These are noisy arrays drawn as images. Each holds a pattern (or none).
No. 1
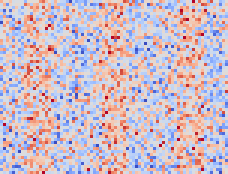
vertical stripes
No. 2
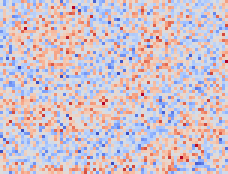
rings round one point
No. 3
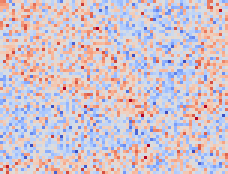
spokes from one point
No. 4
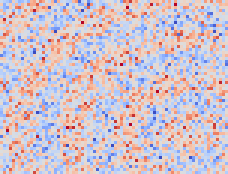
rings round one point
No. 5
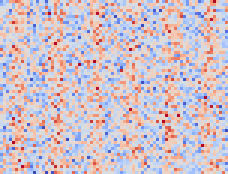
vertical stripes
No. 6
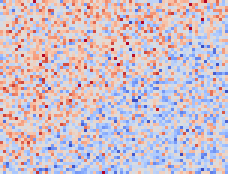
a sharp edge
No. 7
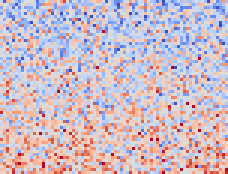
a smooth slope
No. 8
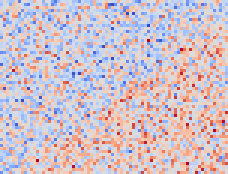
a sharp edge
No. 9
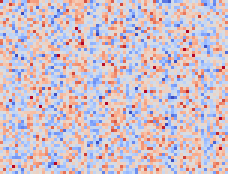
vertical stripes
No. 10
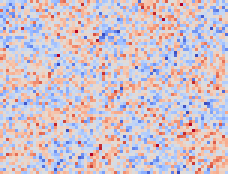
spokes from one point
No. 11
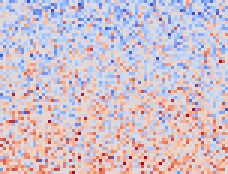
a smooth slope
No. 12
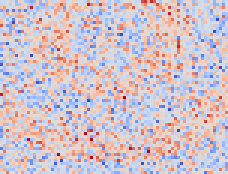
rings round one point
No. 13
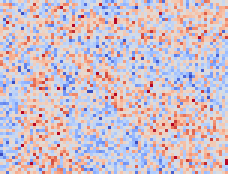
spokes from one point
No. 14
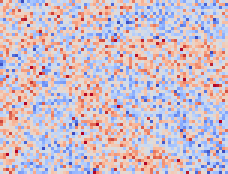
spokes from one point
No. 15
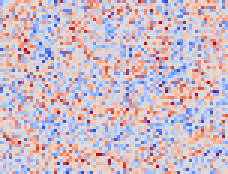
rings round one point
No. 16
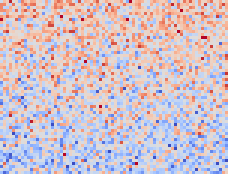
a smooth slope
